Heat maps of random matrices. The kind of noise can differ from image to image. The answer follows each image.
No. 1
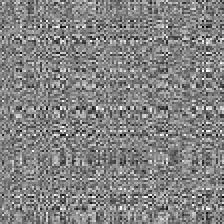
low rank plus noise
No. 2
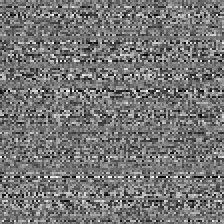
rows of uneven size
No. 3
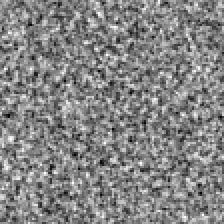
blotchy
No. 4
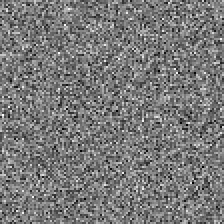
independent entries
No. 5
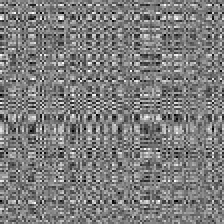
low rank plus noise
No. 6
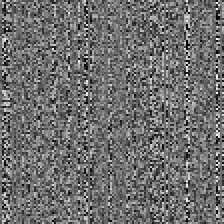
columns of uneven size
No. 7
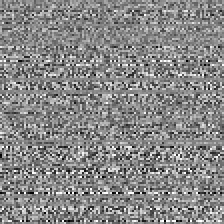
rows of uneven size
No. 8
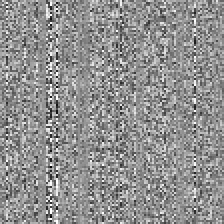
columns of uneven size
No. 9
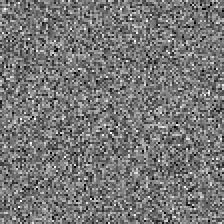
independent entries
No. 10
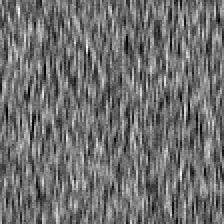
streaked along the columns
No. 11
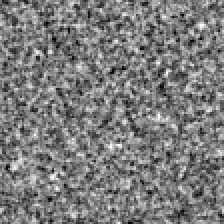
blotchy
